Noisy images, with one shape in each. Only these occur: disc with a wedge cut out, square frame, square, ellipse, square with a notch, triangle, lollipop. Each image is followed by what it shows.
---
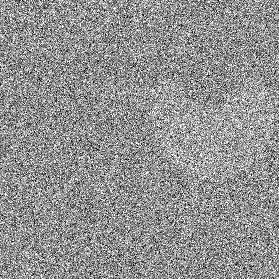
disc with a wedge cut out
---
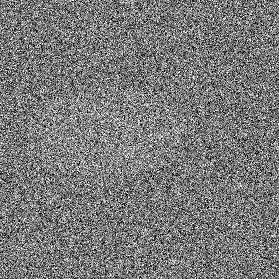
ellipse
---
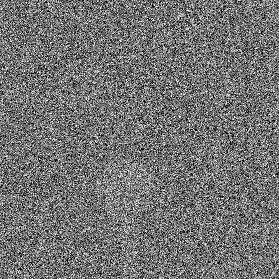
lollipop
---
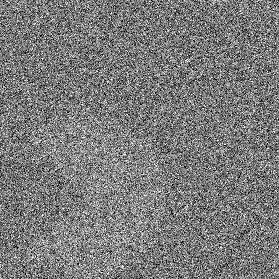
disc with a wedge cut out
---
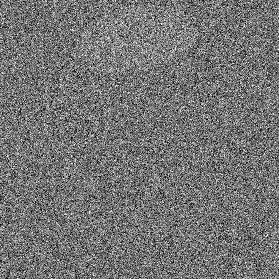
ellipse
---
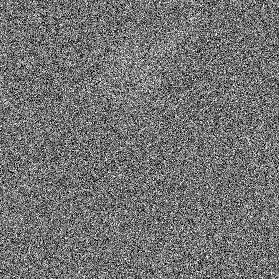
lollipop
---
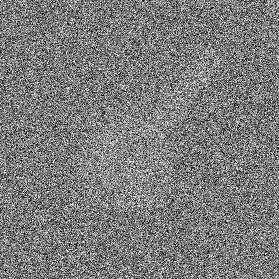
lollipop
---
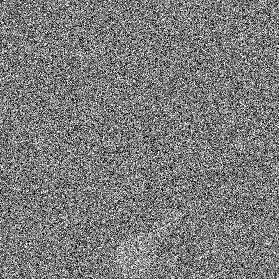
lollipop
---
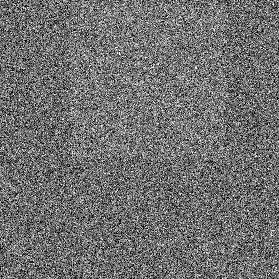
square
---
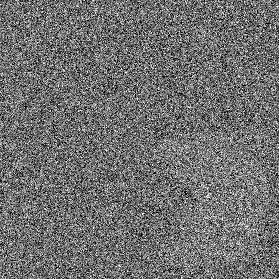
disc with a wedge cut out
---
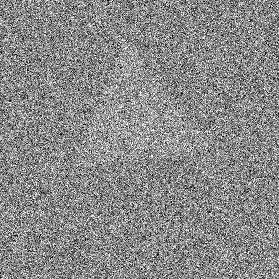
triangle
